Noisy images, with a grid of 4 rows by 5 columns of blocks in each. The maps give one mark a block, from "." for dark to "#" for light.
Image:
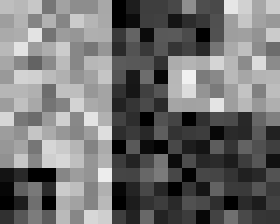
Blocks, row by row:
# # . . #
# # . # #
# # . . .
. # . . .
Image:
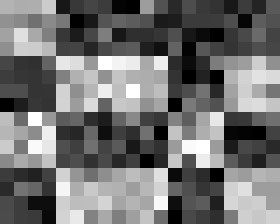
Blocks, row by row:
# . . . .
. # # . #
# . . # .
. # # . #
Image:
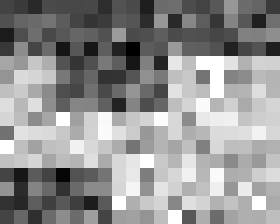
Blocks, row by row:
. . . . .
# . . # #
# # # # #
. . # # #
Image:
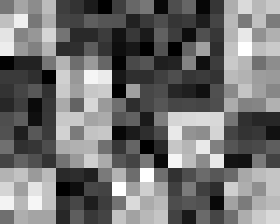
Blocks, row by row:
# . . . #
. # . . #
. # . # .
# . # . #
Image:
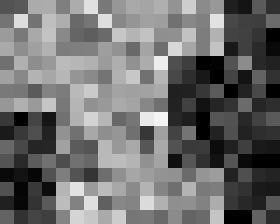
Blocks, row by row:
# # # # .
# # # . .
. # # . .
. # # # .
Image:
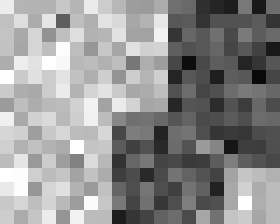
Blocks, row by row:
# # # . .
# # # . .
# # . . .
# # . . #
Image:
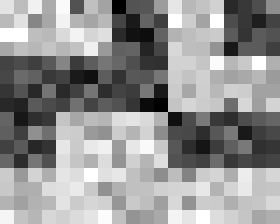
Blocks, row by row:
# # . # .
. . . # #
. # # . .
# # # # #
